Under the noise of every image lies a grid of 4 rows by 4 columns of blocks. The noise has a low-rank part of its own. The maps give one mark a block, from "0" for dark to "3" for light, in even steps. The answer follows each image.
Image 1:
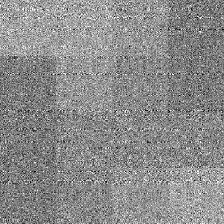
3320
0210
0111
0123
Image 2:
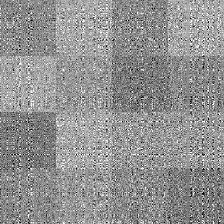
1313
3201
0322
1210
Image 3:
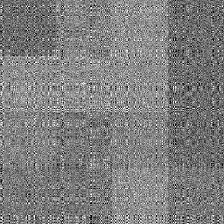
0230
3330
2120
1131
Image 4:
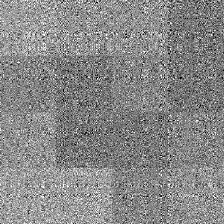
3220
1010
2001
3312
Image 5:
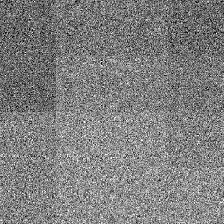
0110
0221
2332
2333
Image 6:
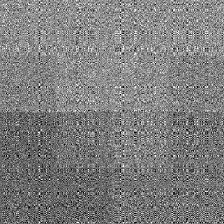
3333
2332
0121
0011
